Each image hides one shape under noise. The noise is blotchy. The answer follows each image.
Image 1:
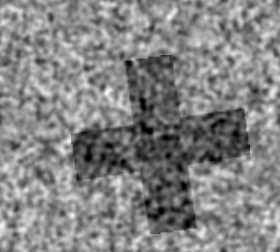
cross
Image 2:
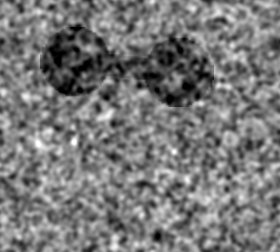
dumbbell
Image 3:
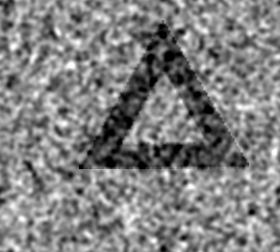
triangle frame
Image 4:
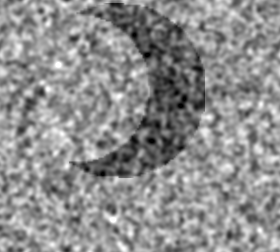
crescent
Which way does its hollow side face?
left
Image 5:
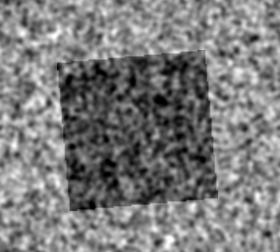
square
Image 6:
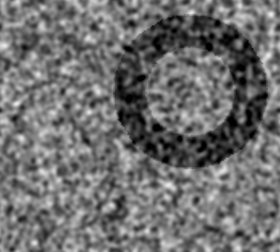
ring
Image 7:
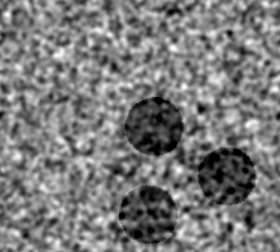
three dots
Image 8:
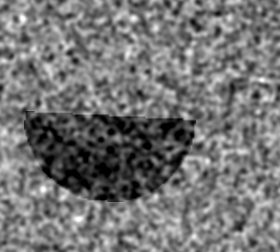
half disc
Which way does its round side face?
down
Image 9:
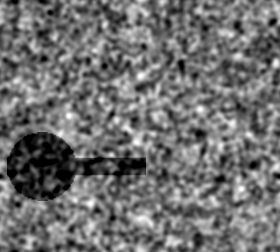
lollipop
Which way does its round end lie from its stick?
left
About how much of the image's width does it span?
half
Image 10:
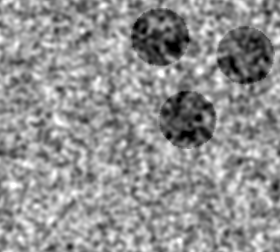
three dots
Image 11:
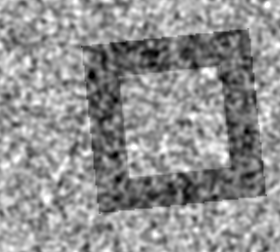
square frame
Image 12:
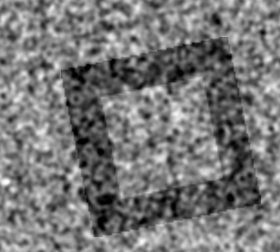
square frame
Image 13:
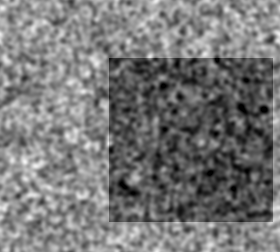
square
